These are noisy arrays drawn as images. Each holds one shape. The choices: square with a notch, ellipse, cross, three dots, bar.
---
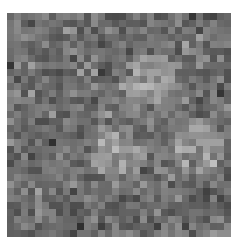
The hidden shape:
three dots
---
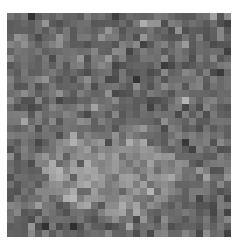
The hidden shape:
ellipse
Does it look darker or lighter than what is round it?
lighter
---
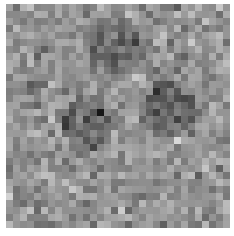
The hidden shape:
three dots
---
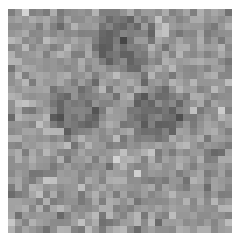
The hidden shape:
three dots
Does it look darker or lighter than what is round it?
darker
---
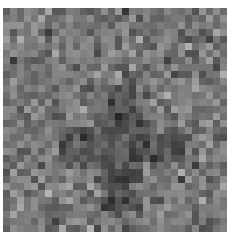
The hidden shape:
cross
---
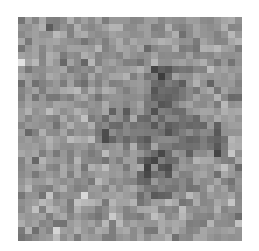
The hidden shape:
cross
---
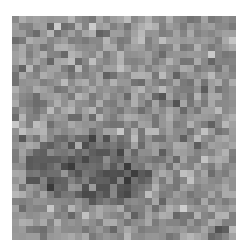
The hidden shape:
ellipse
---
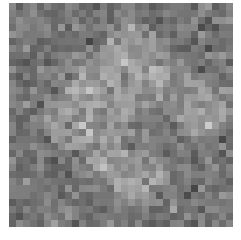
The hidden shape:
square with a notch
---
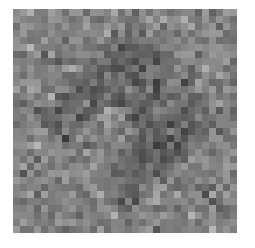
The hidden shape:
square with a notch
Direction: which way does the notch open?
down and left
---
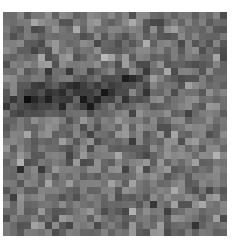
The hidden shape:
bar
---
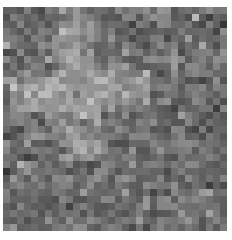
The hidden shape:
cross
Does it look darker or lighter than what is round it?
lighter
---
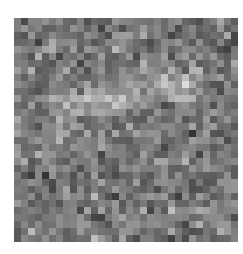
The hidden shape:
bar
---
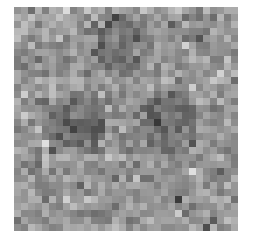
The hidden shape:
three dots
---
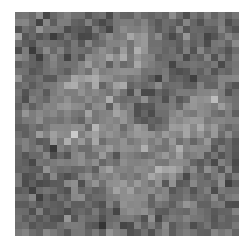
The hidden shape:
square with a notch
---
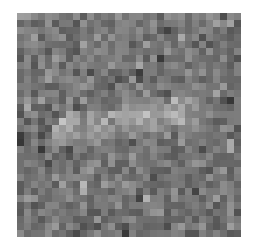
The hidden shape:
bar
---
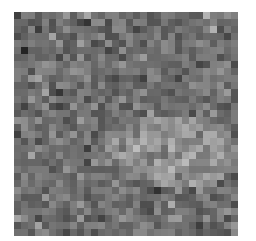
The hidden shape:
ellipse
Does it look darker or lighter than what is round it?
lighter
